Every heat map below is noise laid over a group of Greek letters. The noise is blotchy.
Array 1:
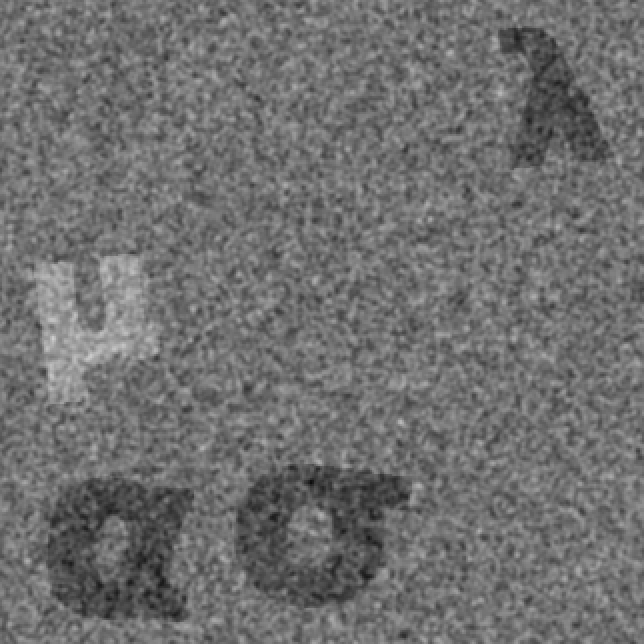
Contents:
top right: dark lambda; middle left: light mu; bottom left: dark alpha; bottom middle: dark sigma
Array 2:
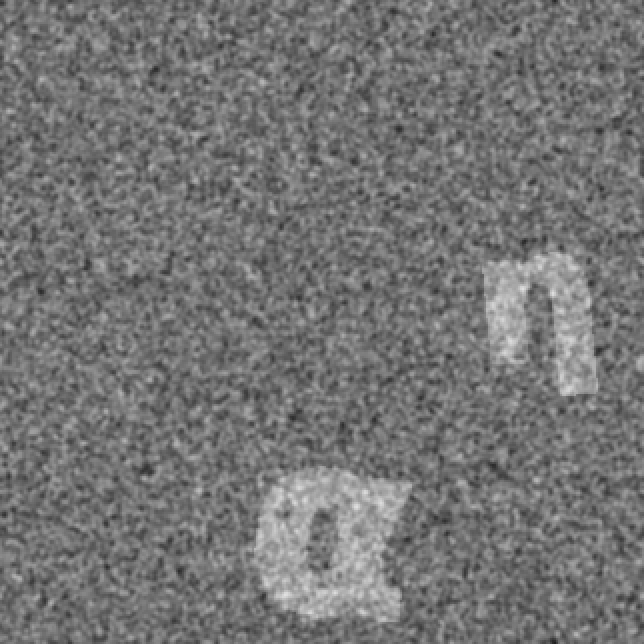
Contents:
middle right: light eta; bottom middle: light alpha
